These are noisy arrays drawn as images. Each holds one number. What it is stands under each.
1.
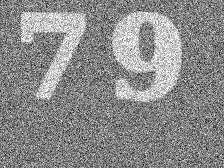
79
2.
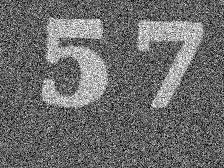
57
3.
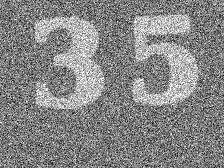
35
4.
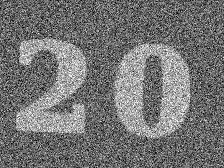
20
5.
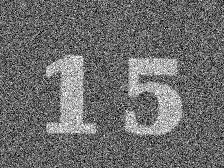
15
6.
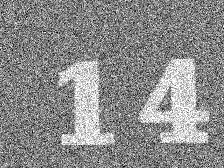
14
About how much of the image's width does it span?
two thirds
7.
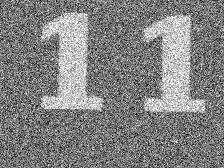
11
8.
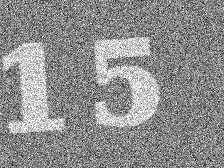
15
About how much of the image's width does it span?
two thirds
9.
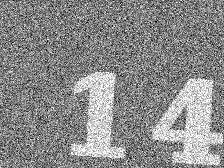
14
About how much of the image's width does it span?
two thirds
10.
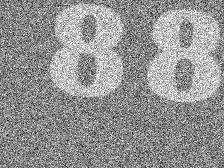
88
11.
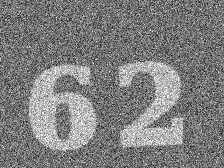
62
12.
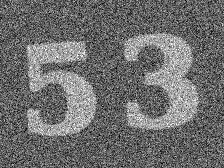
53
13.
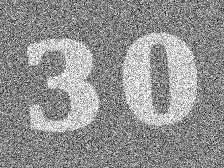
30
